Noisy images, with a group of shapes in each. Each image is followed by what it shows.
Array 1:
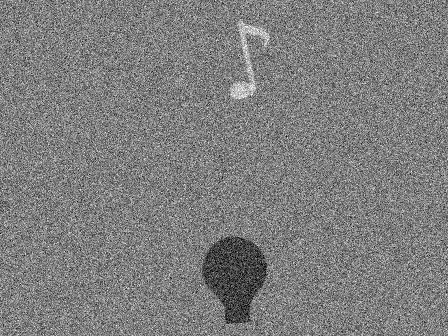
top middle: light musical note; bottom middle: dark light bulb
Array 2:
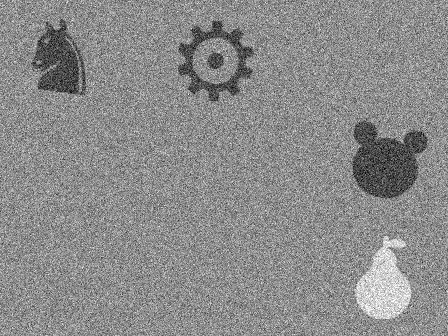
top left: dark chess knight; top middle: dark gear; middle right: dark bear's head; bottom right: light pear
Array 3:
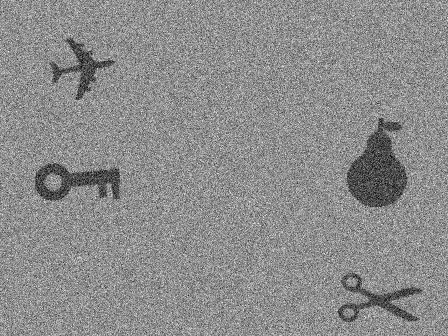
top left: dark airplane; middle left: dark key; middle right: dark pear; bottom right: dark pair of scissors
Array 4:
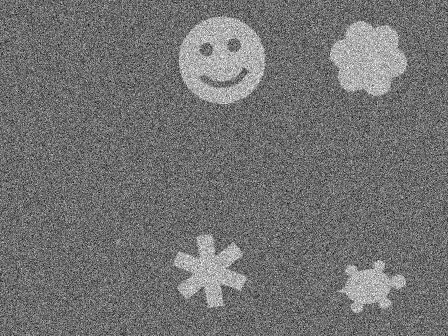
top middle: light smiling face; top right: light flower; bottom middle: light asterisk; bottom right: light turtle
